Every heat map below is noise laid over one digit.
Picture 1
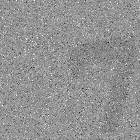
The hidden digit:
7
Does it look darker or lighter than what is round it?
darker
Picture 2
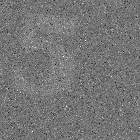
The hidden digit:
5
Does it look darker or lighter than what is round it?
lighter
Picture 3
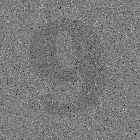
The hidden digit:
9
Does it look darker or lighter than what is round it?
darker
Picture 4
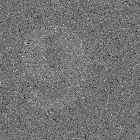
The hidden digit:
9
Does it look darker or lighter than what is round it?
lighter
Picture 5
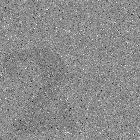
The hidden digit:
2
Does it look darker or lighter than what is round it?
darker
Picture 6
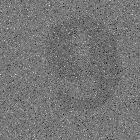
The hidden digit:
9
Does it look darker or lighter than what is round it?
darker
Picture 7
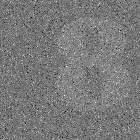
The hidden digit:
8
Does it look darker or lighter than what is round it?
lighter
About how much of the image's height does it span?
two thirds
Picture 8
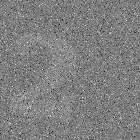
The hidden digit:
2
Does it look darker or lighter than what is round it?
lighter
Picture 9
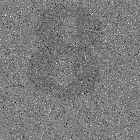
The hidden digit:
8
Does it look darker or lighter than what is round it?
darker
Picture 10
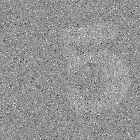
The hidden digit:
5
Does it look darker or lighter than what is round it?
lighter
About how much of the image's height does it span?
two thirds
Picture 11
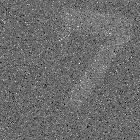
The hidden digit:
7
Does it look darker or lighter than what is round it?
lighter
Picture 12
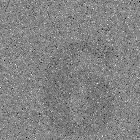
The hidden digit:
6
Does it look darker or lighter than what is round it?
darker
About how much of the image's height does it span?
two thirds
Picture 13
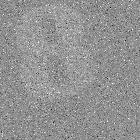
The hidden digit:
8
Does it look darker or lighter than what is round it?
lighter
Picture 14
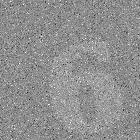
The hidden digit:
6
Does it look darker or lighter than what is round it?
lighter
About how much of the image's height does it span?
two thirds
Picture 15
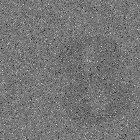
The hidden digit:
8
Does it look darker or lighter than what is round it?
darker
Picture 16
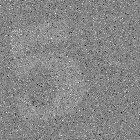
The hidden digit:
5
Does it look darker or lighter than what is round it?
lighter
